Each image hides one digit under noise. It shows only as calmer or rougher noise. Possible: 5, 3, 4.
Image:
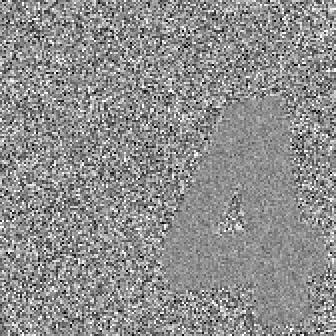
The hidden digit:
4
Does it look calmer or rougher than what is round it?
calmer
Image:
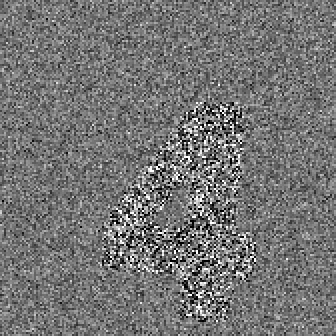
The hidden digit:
4
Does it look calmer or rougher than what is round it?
rougher
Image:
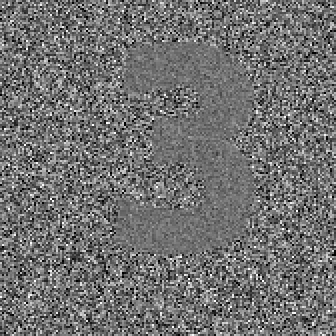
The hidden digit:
3
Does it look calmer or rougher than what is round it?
calmer
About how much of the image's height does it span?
two thirds
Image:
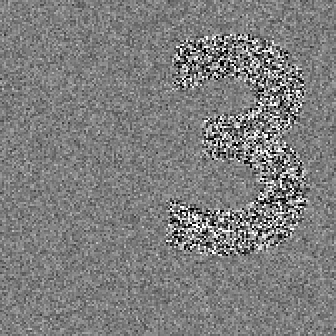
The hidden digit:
3
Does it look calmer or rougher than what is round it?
rougher
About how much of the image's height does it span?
two thirds
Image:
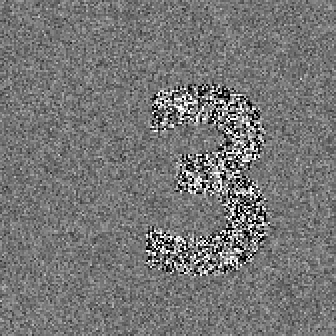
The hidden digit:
3
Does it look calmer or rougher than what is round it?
rougher
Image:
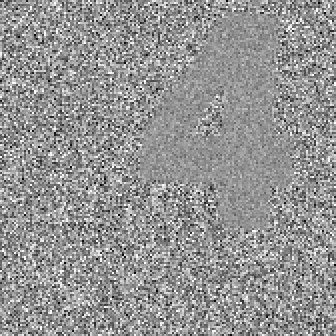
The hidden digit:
4
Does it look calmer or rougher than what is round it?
calmer
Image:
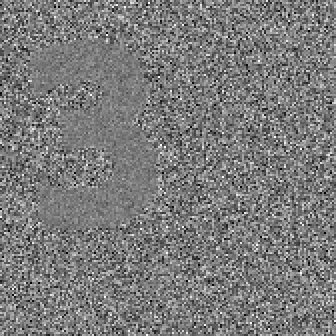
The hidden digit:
3
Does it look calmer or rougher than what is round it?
calmer
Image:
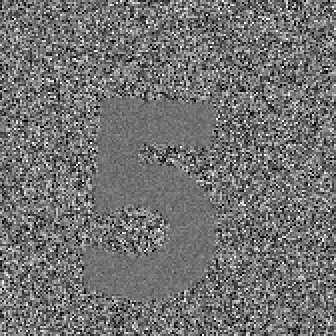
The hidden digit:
5
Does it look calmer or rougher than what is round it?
calmer
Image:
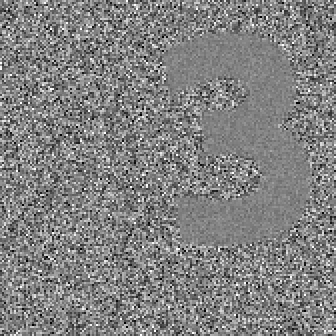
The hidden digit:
3
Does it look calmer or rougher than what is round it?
calmer
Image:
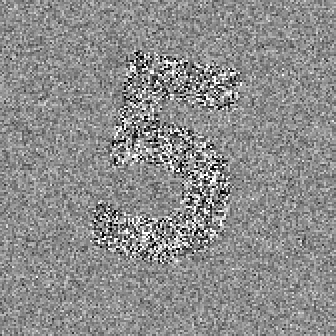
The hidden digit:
5
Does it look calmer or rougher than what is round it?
rougher
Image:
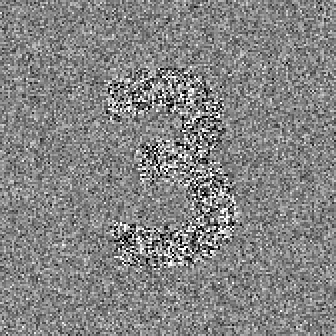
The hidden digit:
3
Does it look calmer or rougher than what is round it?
rougher
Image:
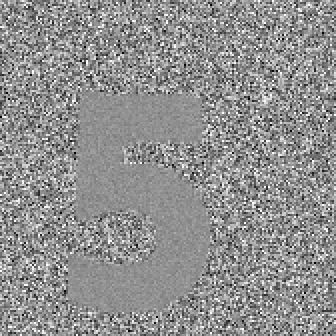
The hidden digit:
5
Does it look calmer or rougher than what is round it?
calmer
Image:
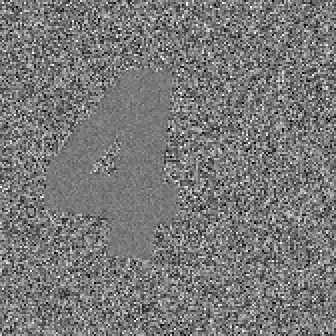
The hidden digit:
4
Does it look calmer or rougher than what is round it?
calmer
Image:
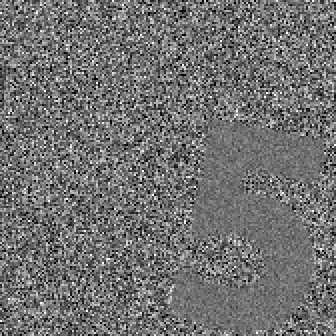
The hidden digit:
5
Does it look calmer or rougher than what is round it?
calmer
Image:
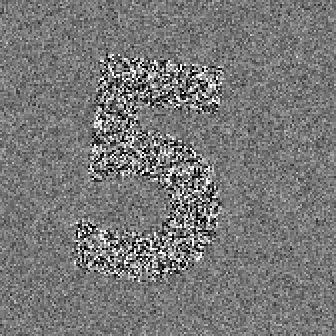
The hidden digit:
5
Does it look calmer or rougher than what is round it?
rougher
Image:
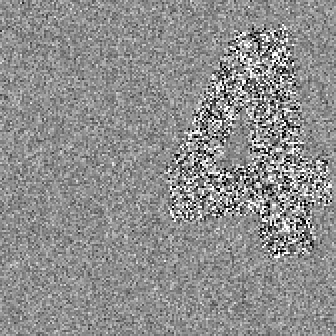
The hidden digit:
4
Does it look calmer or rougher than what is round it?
rougher
